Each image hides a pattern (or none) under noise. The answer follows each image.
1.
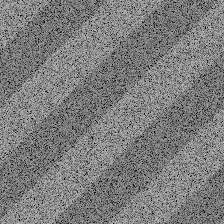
diagonal stripes
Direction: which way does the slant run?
bottom left to top right
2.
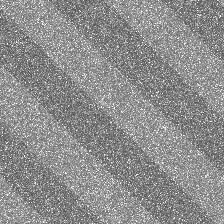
diagonal stripes
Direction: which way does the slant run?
top left to bottom right
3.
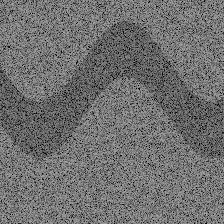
a wavy band
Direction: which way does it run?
left to right
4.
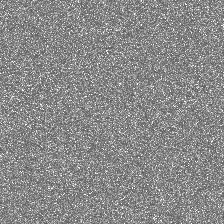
only noise
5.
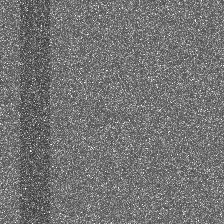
one vertical stripe
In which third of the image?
left
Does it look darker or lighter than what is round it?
darker
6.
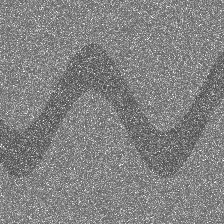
a wavy band
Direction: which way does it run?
left to right
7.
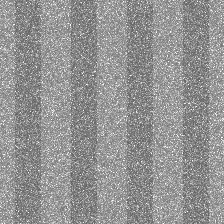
vertical stripes
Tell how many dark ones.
4
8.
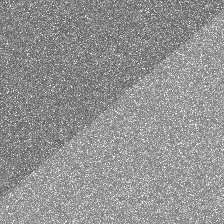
a sharp edge
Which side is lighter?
bottom right
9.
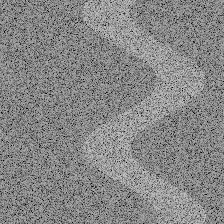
a wavy band
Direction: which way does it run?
top to bottom
